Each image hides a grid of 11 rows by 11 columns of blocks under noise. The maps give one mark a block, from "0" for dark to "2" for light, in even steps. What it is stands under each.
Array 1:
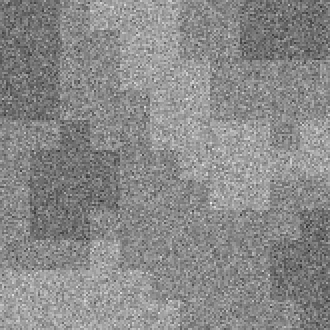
00122211000
00112211000
00112221111
00111221111
11011222212
10001122222
10001112211
10011111110
11121111100
22222111100
22222211110
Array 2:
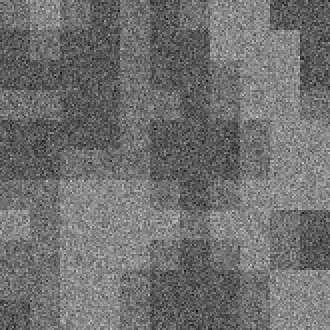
12101012200
01001002220
00001001220
11001101221
00001000122
00111000122
11222101222
21222212210
11222101210
11221000122
01221000122
